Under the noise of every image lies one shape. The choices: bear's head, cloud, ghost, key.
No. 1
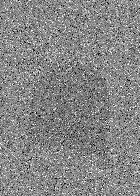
ghost
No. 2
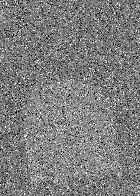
ghost
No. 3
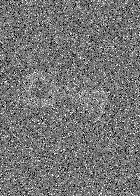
key
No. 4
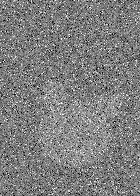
bear's head
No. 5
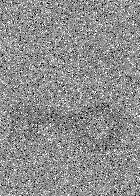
key
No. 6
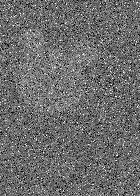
bear's head
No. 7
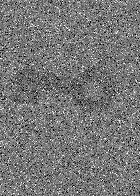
key
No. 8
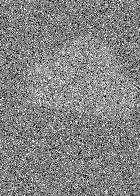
cloud
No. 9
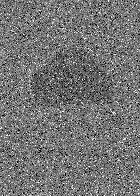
cloud
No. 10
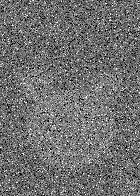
bear's head
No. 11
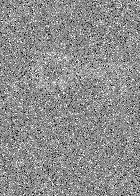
key
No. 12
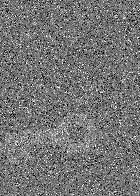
key
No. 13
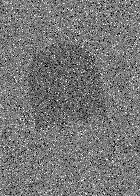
ghost
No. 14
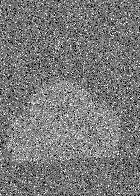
cloud
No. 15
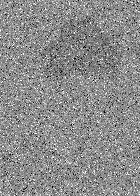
cloud
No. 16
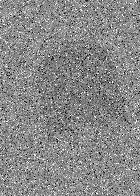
ghost
